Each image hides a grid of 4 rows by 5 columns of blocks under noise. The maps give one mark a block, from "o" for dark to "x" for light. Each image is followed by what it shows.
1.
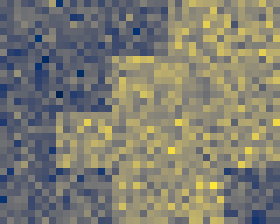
o o o x x
o o x x x
o x x x x
o o x x o
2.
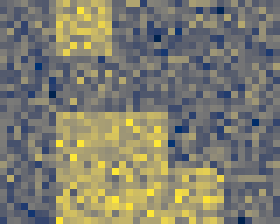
o x o o o
o o o o o
o x x o o
o x x x o
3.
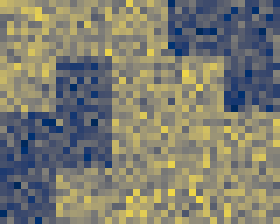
x x x o o
x o x x o
o o x x x
o x x x x
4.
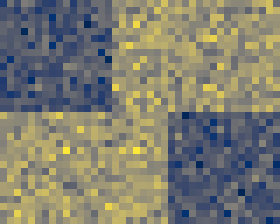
o o x x x
o o x x x
x x x o o
x x x o o
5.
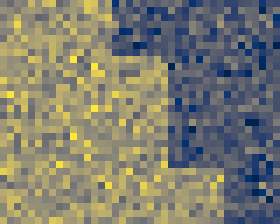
x x o o o
x x x o o
x x x o o
x x x x o
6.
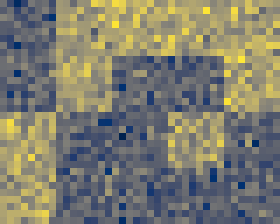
o x x x x
o x o o x
x o o x o
x o o o o
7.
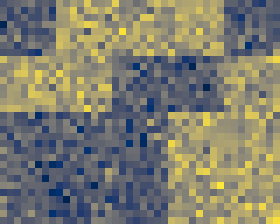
o x x x o
x x o o x
o o o x x
o o o x x
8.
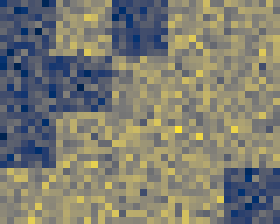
o x o x x
o o x x x
o x x x x
x x x x o
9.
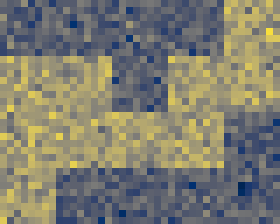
o o o o x
x x o x x
x x x x o
x o o o o
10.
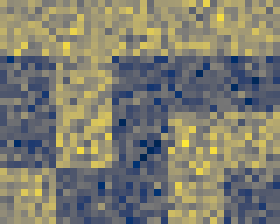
x x x x x
o x o o o
o x o x x
x o o x o
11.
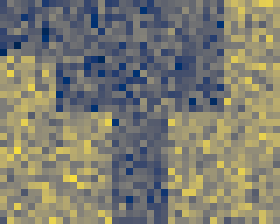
o o o o x
x o o o x
x x o x x
x x o x x
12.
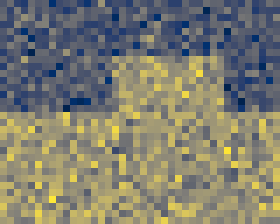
o o o o o
o o x x o
x x x x x
x x x x x
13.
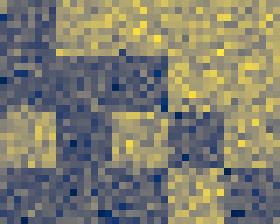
o x x x x
o o o x x
x o x o x
o o o x o
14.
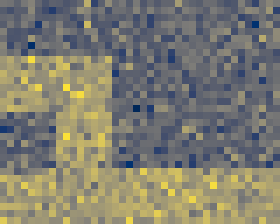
o o o o o
x x o o o
o x o o o
x x x x x
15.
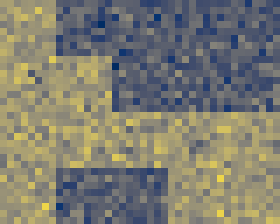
x o o o o
x x o o o
x x x x x
x o o x x
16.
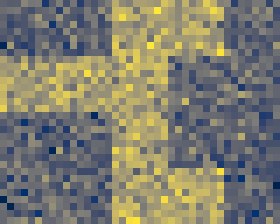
o o x x o
x x x o o
o o x o o
o o x x o
